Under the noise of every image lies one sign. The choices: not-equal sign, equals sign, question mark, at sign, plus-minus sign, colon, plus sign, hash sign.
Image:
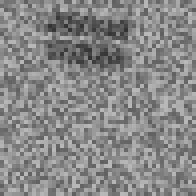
dark equals sign, top middle
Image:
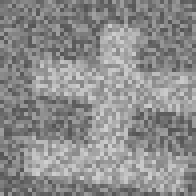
light plus-minus sign
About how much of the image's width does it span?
nearly all
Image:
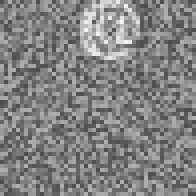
light at sign, top middle
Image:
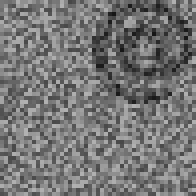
dark at sign
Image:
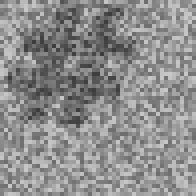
dark hash sign
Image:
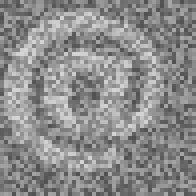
light at sign
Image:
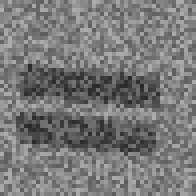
dark equals sign
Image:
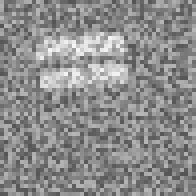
light equals sign
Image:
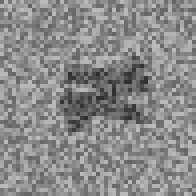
dark not-equal sign
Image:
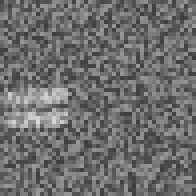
light equals sign, middle left
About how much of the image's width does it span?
a third
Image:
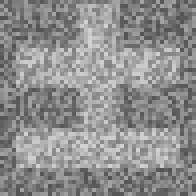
light plus-minus sign
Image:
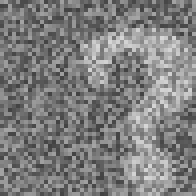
light question mark
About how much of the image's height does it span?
nearly all
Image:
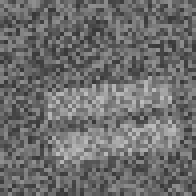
light equals sign
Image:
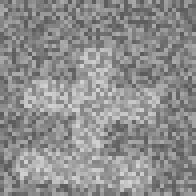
light plus-minus sign
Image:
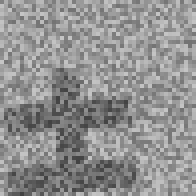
dark plus-minus sign
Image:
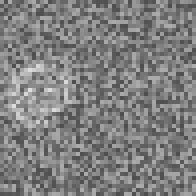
light at sign, middle left
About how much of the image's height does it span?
a third
